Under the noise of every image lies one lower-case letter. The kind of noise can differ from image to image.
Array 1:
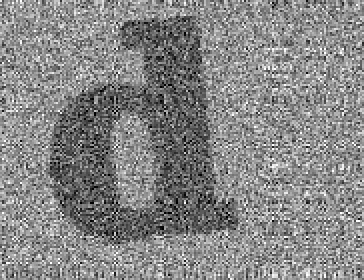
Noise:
low rank plus noise
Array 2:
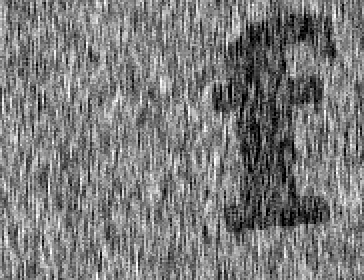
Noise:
streaked along the columns
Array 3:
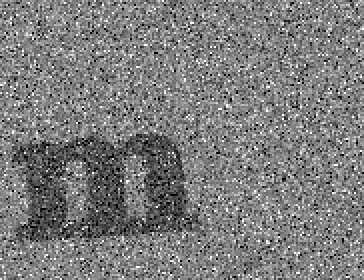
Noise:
heavy tails
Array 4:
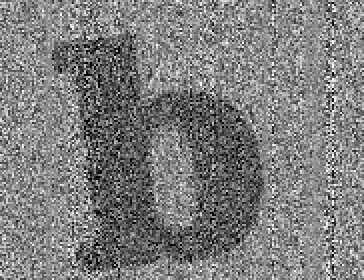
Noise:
columns of uneven size
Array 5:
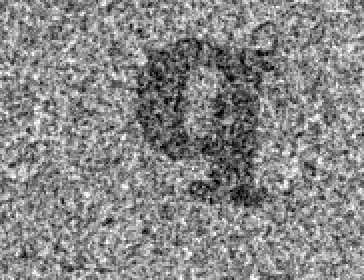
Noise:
blotchy
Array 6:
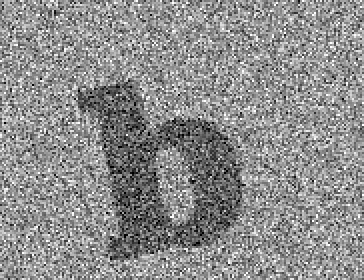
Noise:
independent entries
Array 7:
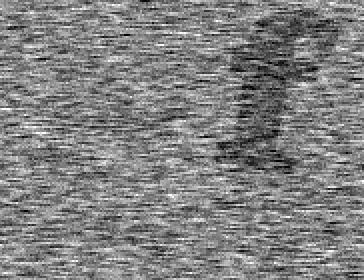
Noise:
streaked along the rows
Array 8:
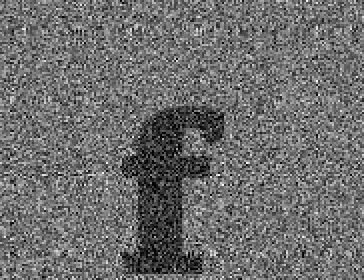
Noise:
low rank plus noise
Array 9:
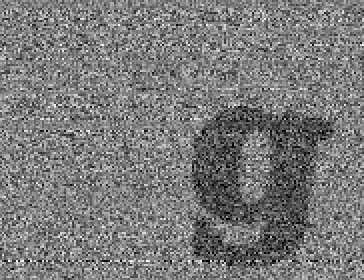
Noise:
rows of uneven size
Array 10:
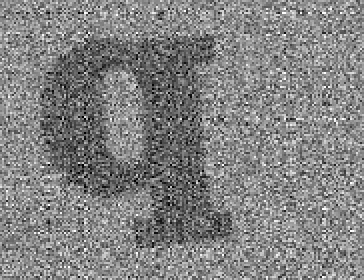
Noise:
low rank plus noise
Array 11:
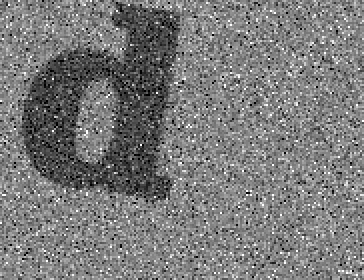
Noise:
heavy tails
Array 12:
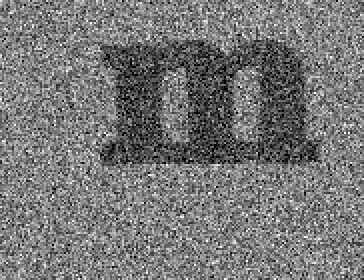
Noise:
independent entries
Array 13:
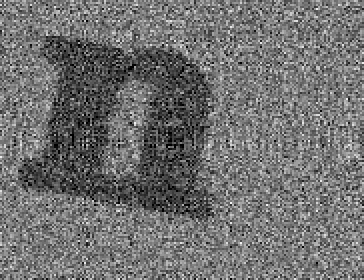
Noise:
low rank plus noise
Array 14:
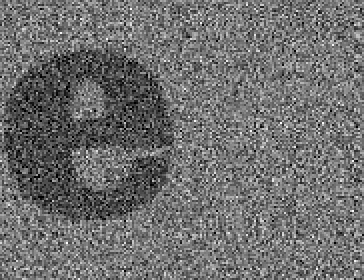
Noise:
low rank plus noise
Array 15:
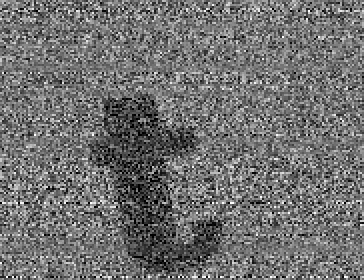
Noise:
rows of uneven size
